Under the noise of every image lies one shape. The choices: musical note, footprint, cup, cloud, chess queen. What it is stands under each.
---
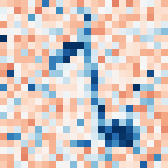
musical note
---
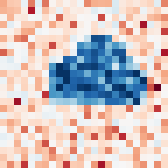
cloud
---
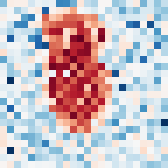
footprint
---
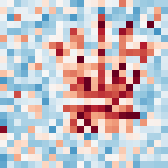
chess queen
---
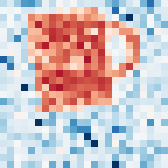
cup
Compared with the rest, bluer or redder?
redder
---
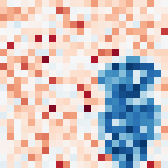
footprint
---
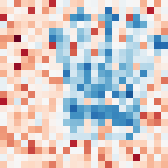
chess queen
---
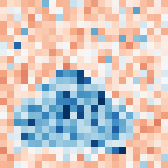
cloud
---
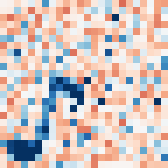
musical note
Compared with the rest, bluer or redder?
bluer
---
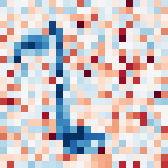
musical note
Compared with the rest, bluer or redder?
bluer
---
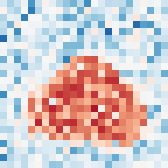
cloud
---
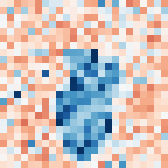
footprint
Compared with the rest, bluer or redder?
bluer
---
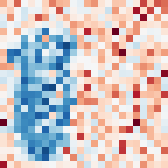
footprint
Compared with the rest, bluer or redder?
bluer
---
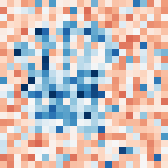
chess queen
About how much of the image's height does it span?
two thirds
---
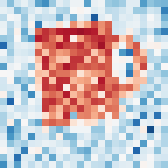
cup
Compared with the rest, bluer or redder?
redder
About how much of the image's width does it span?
two thirds
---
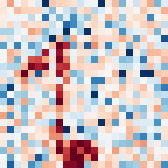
musical note
